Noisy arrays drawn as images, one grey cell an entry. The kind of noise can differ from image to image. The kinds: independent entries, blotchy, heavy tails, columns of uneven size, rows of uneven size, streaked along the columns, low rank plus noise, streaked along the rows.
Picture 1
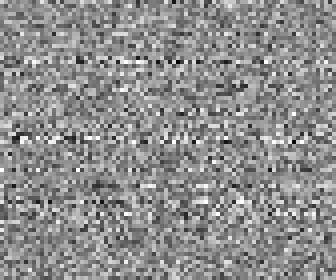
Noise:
rows of uneven size
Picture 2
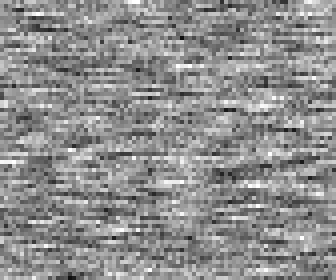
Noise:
streaked along the rows
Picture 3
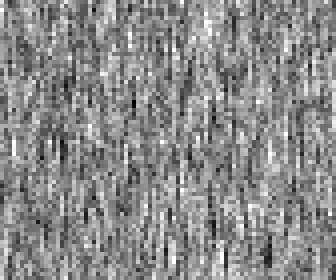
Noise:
streaked along the columns
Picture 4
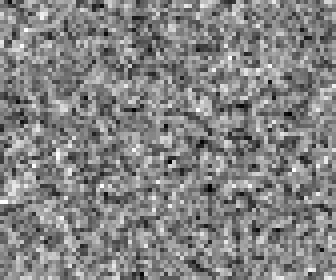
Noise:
blotchy
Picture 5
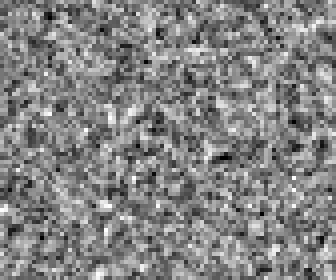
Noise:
blotchy
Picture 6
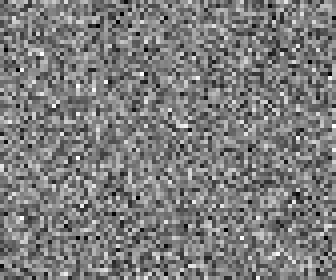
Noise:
independent entries
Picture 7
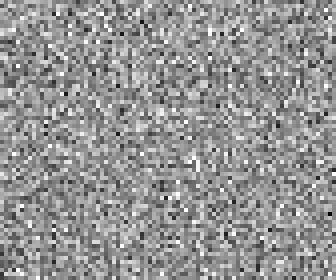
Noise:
low rank plus noise
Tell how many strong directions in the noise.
one
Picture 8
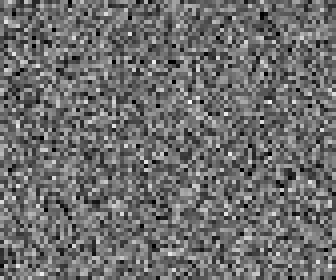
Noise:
independent entries
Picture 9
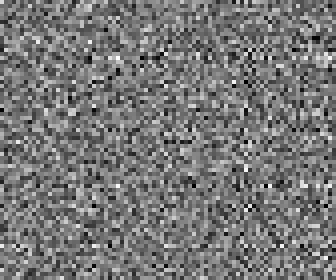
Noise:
low rank plus noise
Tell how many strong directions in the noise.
two
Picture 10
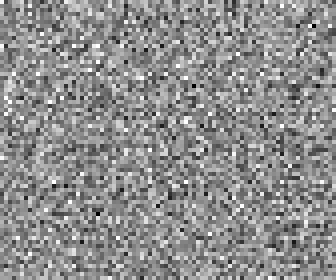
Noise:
low rank plus noise
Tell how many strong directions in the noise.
one
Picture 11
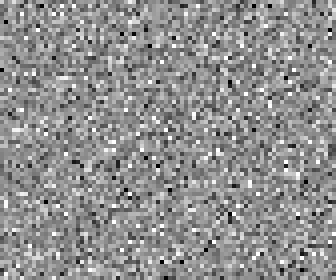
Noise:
heavy tails
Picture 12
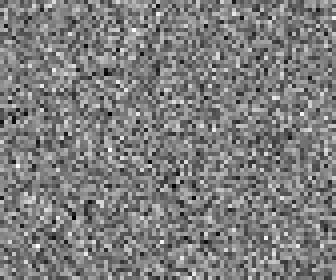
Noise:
independent entries
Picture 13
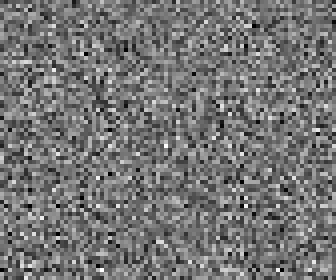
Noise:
low rank plus noise
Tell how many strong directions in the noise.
five to eight
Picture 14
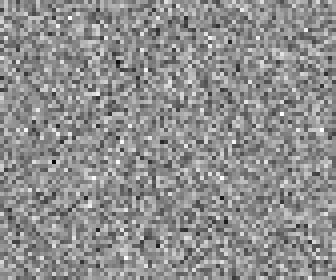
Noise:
independent entries
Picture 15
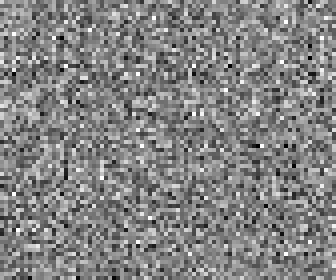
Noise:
low rank plus noise
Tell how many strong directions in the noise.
five to eight
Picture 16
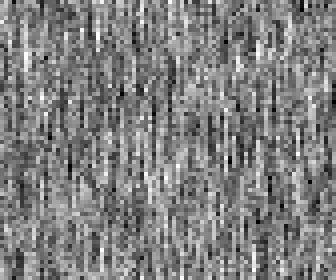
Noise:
streaked along the columns
